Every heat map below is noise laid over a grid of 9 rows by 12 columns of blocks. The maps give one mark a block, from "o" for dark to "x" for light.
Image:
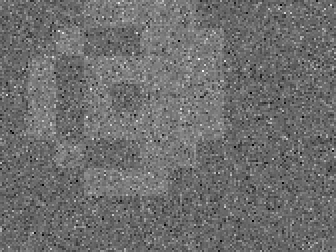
o o o x x x x o o o o o
o o x o o x x x o o o o
o x o x x x x x o o o o
o x o x o x x x o o o o
o x o x x x x x o o o o
o o x o o x x o o o o o
o o o x x x o o o o o o
o o o o o o o o o o o o
o o o o o o o o o o o o
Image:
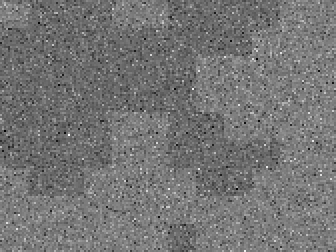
x o o o x x o o o o x x
o o o o o o o o o x x x
o o o o o o o x x x x x
o o o o o o o x x x x x
o o o o x x o o x x x x
o o o o x x o o o o x x
x o o x x x x o o x x x
x x x x x x x x x x x x
x x x x x x o x x x x x
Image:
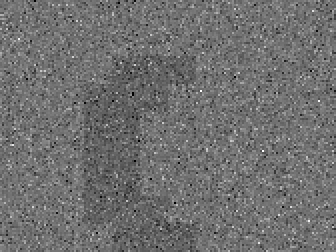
x x x x x x x x x x x x
x x x x x x x x x x x x
x x x x o o o x x x x x
x x x o o o x x x x x x
x x x o o x x x x x x x
x x x o o x x x x x x x
x x x o o x x x x x x x
x x x o o o x x x x x x
x x x x o o o x x x x x
